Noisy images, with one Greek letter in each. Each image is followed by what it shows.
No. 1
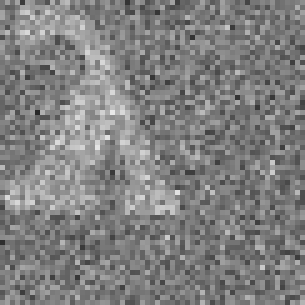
lambda
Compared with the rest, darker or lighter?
lighter
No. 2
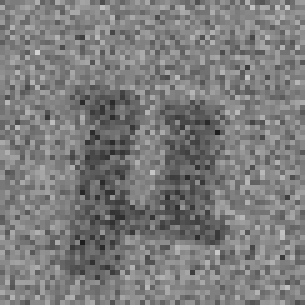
mu
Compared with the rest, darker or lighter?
darker
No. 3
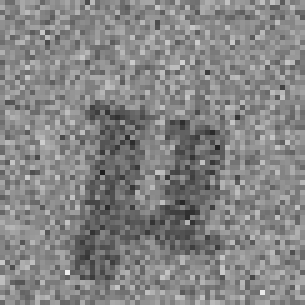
mu
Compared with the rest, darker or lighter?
darker
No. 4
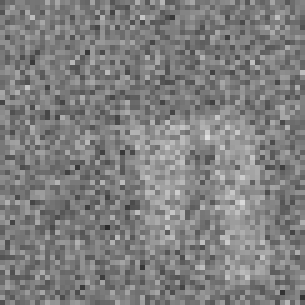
eta
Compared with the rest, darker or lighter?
lighter
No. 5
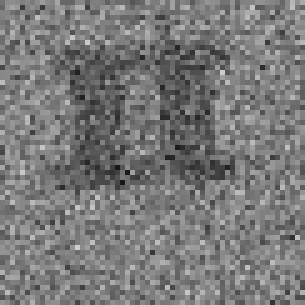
pi
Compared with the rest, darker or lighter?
darker
